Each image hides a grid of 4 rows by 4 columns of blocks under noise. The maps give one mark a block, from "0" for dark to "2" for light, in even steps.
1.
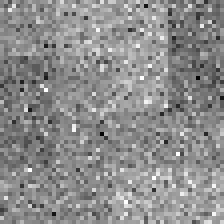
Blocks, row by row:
1 2 2 0
0 1 2 0
0 1 1 1
1 1 2 2
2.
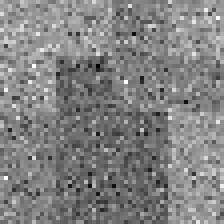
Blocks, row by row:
2 2 1 2
2 0 1 1
1 0 0 2
1 0 0 2
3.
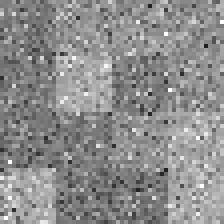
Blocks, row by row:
0 1 1 1
0 2 0 1
0 0 1 2
2 0 0 2
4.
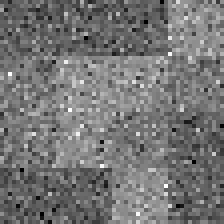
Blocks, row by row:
0 0 0 2
1 2 2 1
1 2 1 0
0 0 2 0
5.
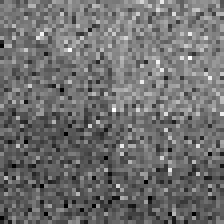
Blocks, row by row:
1 2 2 2
1 1 2 2
0 0 1 1
0 0 0 0
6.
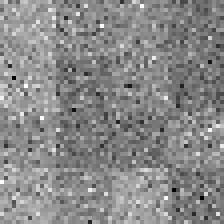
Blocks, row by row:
2 1 1 0
2 0 1 0
1 0 0 1
2 1 2 0
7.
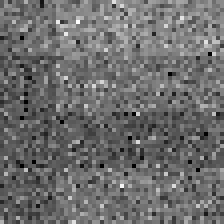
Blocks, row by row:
1 2 2 2
0 1 1 1
0 0 0 0
0 1 1 1
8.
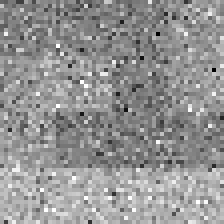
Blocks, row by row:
0 0 0 1
1 1 0 1
1 0 0 0
2 2 2 2
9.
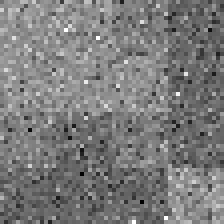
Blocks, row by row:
2 2 1 0
2 2 2 0
1 0 1 0
0 0 0 2
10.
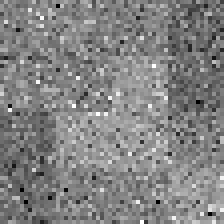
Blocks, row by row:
1 1 1 0
1 1 2 0
0 2 2 1
0 1 1 2
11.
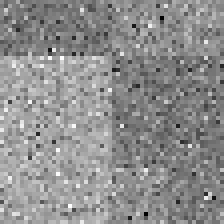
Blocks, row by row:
0 0 1 1
2 2 0 0
2 2 0 0
2 2 1 0
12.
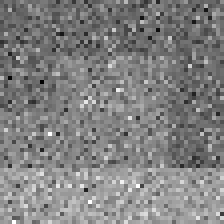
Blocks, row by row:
0 0 0 0
0 1 1 0
1 1 1 0
2 2 2 2
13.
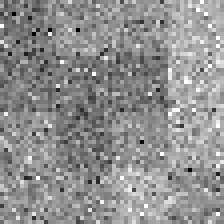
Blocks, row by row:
0 1 1 2
0 0 0 2
1 0 1 2
1 1 2 1
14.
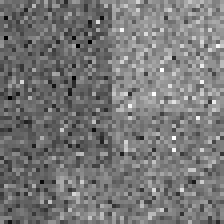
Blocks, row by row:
0 0 2 2
0 0 2 2
0 0 1 1
0 1 1 1
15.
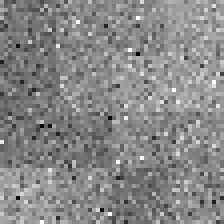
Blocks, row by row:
0 1 1 2
0 1 2 2
0 0 1 1
2 1 0 1
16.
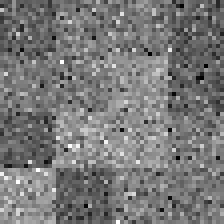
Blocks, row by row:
0 1 1 0
1 1 2 0
0 2 2 1
2 0 1 1
